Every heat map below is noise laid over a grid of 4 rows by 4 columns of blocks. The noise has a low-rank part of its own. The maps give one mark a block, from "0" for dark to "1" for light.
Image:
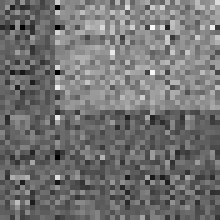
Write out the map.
0 1 1 1
0 1 1 1
0 0 0 0
0 0 0 0
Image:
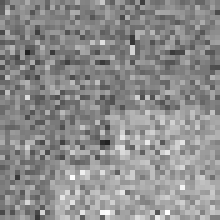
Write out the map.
0 0 0 0
0 0 0 0
0 0 1 1
0 1 1 1
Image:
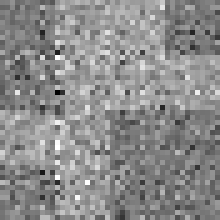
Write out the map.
0 1 1 0
0 1 1 1
1 1 0 0
0 1 0 0
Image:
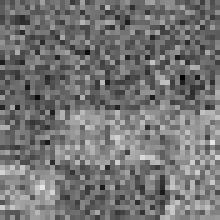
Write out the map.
0 0 0 0
0 0 0 0
0 1 1 1
1 0 0 1
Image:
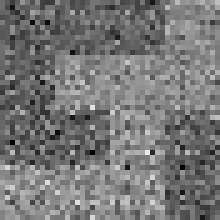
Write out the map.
0 0 0 1
0 1 1 1
0 0 1 0
1 1 1 0
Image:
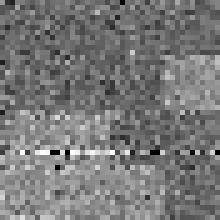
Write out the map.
0 0 0 0
0 0 0 1
1 1 0 0
1 1 1 0
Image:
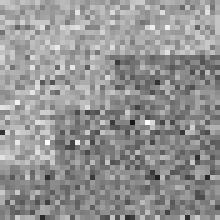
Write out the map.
1 1 1 1
1 1 0 0
1 0 0 0
0 0 0 0
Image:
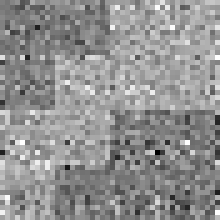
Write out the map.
0 0 1 1
0 1 1 1
1 1 0 0
1 0 0 0
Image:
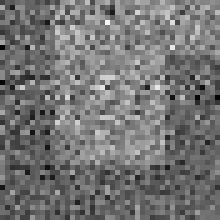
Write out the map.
0 1 1 1
0 1 1 0
0 1 1 0
0 0 0 0
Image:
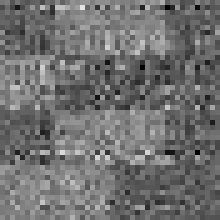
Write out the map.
0 1 1 0
1 0 0 0
0 1 1 0
1 1 0 0
